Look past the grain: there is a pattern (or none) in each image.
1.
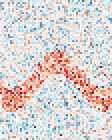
a wavy band
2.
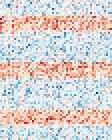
horizontal stripes
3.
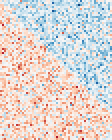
a sharp edge
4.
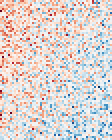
a smooth slope
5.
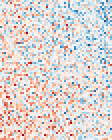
a smooth slope
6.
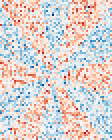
spokes from one point
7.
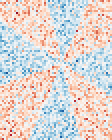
spokes from one point
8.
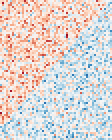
a sharp edge
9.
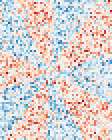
spokes from one point
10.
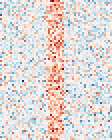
one vertical stripe
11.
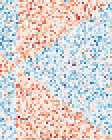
spokes from one point
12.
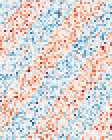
diagonal stripes
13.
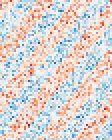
diagonal stripes
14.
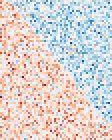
a sharp edge
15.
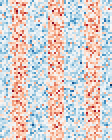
vertical stripes
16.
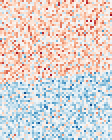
a sharp edge
